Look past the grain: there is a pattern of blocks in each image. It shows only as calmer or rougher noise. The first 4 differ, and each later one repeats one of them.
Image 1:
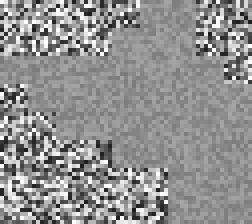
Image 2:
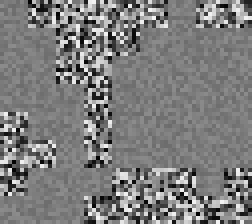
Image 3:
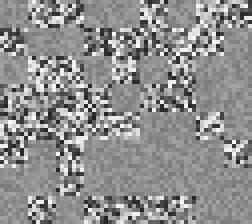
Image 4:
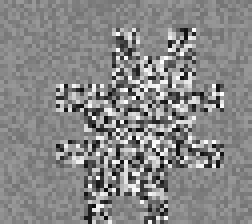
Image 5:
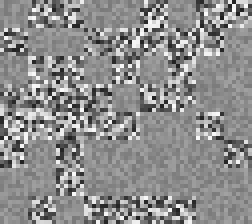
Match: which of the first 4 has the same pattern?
3
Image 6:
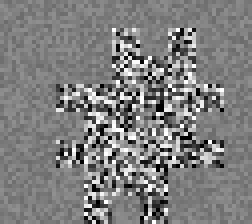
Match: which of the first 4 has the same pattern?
4
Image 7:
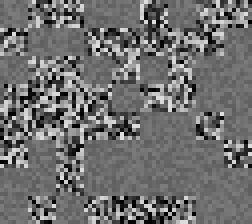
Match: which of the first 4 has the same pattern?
3
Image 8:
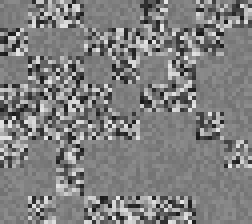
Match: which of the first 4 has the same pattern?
3
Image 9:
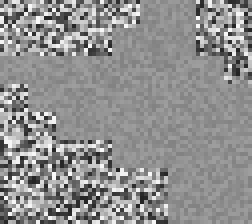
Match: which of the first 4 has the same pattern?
1
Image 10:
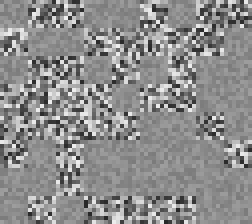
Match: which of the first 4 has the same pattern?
3
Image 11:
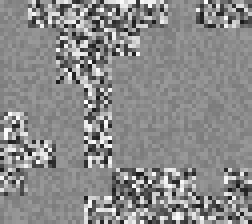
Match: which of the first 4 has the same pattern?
2
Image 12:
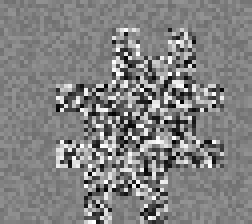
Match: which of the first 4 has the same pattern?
4
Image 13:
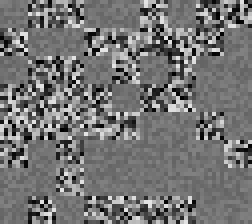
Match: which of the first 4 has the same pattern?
3
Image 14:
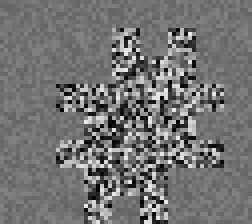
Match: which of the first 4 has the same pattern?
4
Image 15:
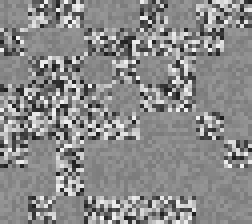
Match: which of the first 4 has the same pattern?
3
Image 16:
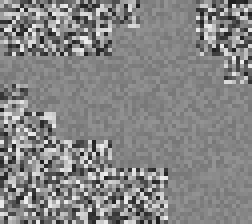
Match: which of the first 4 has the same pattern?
1
